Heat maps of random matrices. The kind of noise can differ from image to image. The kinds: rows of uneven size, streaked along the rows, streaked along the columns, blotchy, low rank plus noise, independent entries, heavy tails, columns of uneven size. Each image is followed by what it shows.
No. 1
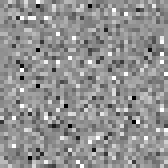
heavy tails
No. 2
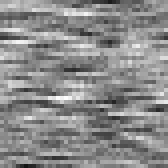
streaked along the rows
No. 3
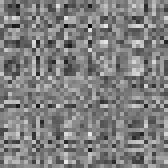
low rank plus noise
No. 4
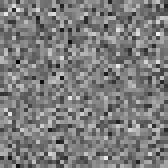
low rank plus noise
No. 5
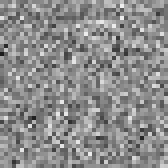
independent entries
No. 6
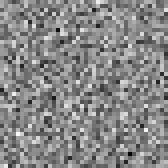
independent entries
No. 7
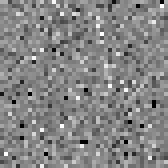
heavy tails
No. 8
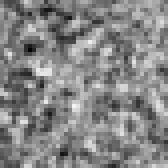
blotchy
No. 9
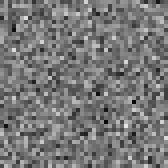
independent entries
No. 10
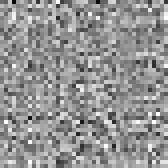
low rank plus noise
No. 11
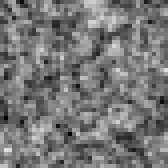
blotchy
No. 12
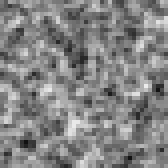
blotchy
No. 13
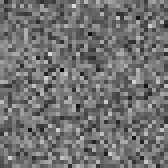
independent entries
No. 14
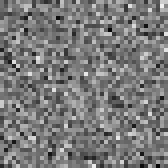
independent entries
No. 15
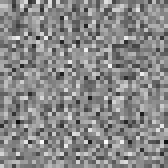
low rank plus noise
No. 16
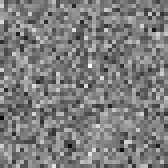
independent entries
